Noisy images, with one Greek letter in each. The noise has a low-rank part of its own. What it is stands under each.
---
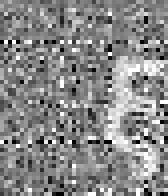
xi
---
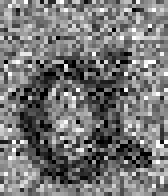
alpha
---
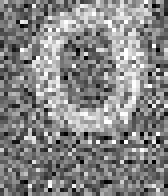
sigma
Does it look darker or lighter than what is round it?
lighter
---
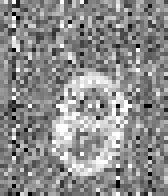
theta
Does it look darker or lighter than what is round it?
lighter
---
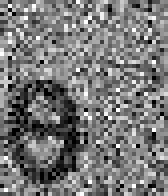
theta
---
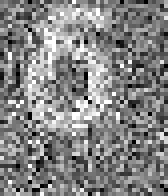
delta
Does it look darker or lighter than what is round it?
lighter
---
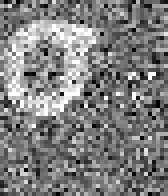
sigma
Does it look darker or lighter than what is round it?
lighter
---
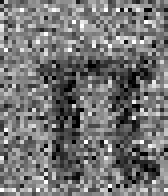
pi
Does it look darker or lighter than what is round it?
darker
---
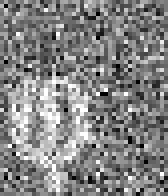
phi
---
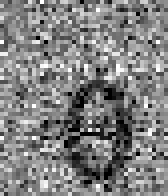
theta
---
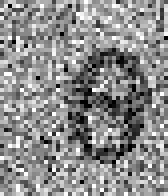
theta
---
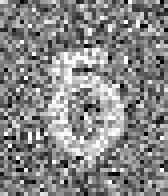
delta
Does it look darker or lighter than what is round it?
lighter
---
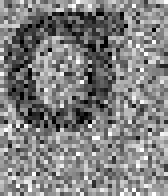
sigma
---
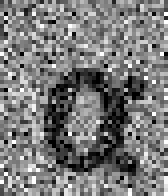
alpha
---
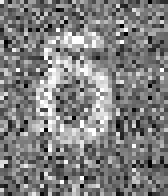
delta
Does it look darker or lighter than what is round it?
lighter
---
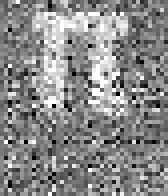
pi
